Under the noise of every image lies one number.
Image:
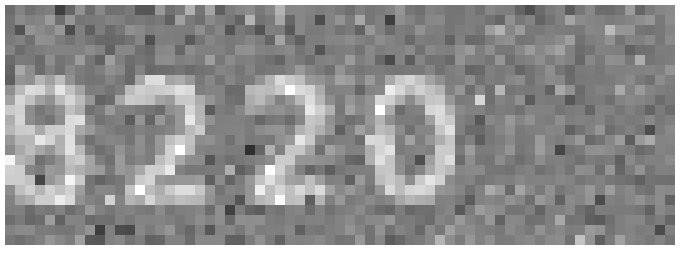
8220
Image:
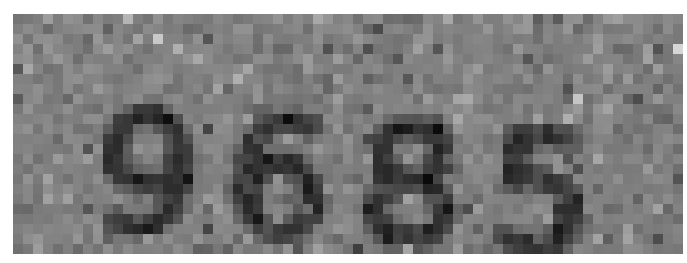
9685
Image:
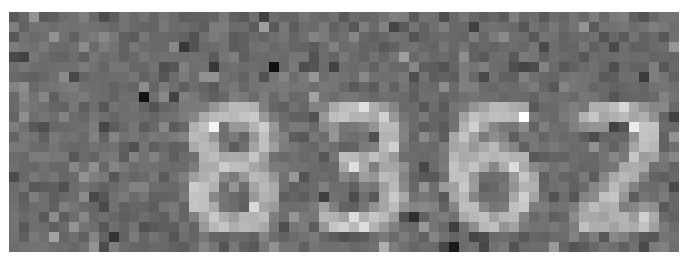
8362
